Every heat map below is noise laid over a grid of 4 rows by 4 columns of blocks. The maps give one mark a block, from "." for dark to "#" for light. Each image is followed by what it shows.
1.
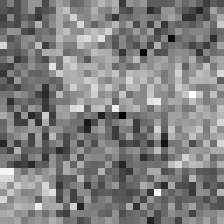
. # . .
. # # #
. . . #
# . . .
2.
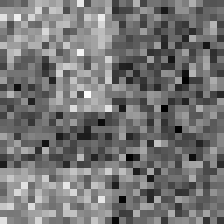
# # . .
. # . .
. . . .
# # . .
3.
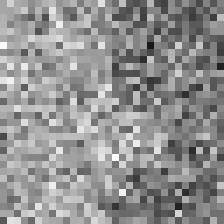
# # . .
# # . .
# # # .
# # . .
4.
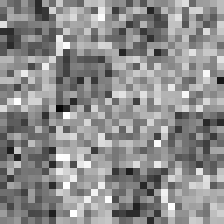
. # . #
# . # #
. # # .
. # . #
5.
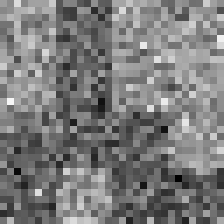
# . # #
# . # #
. . . #
. # . .
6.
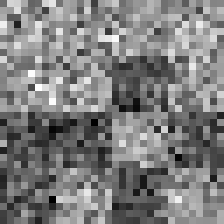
# # # #
# # . #
. . # .
. # . #
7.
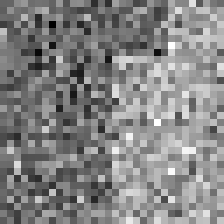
. . . #
. . # #
. . # #
. . # #
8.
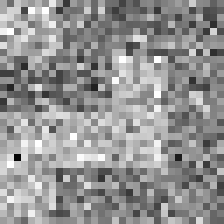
# . . .
. . # .
# # # .
# . . .
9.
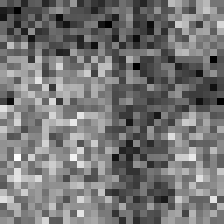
. . . #
# # . .
# # . #
# # . #
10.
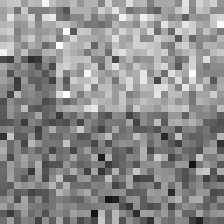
# # # #
. # # #
. . . .
. . . .
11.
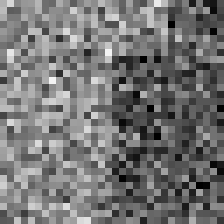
# # # .
# # . .
# # . .
# # . .
